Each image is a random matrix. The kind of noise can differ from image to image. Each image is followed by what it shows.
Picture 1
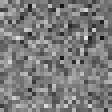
independent entries
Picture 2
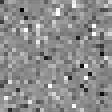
heavy tails
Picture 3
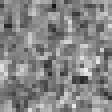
blotchy
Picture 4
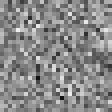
low rank plus noise
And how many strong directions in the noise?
five to eight
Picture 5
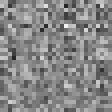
low rank plus noise
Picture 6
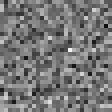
independent entries
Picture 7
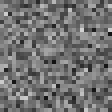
independent entries
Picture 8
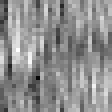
streaked along the columns
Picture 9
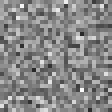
independent entries
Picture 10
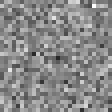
independent entries
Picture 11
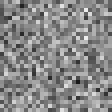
independent entries
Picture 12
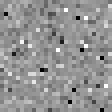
heavy tails
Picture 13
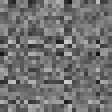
low rank plus noise
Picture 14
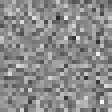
low rank plus noise
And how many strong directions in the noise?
five to eight
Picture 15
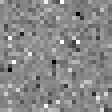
heavy tails
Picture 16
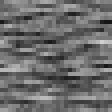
streaked along the rows
